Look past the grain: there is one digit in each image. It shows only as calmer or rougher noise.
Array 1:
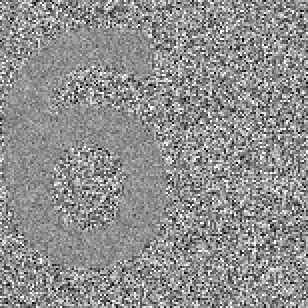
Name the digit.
6
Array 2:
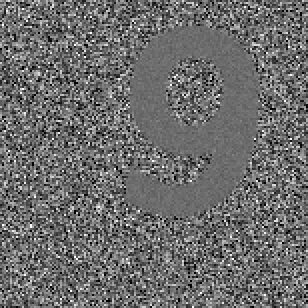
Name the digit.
9
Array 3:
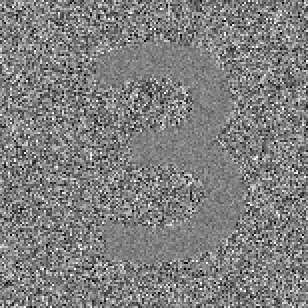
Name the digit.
3
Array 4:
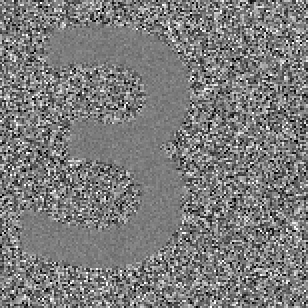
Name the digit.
3
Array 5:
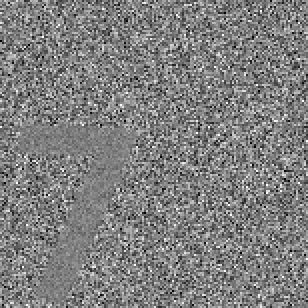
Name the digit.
7
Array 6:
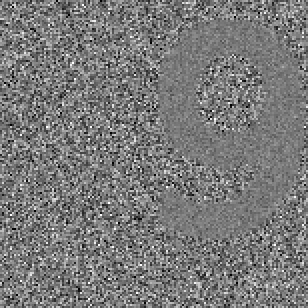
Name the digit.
9
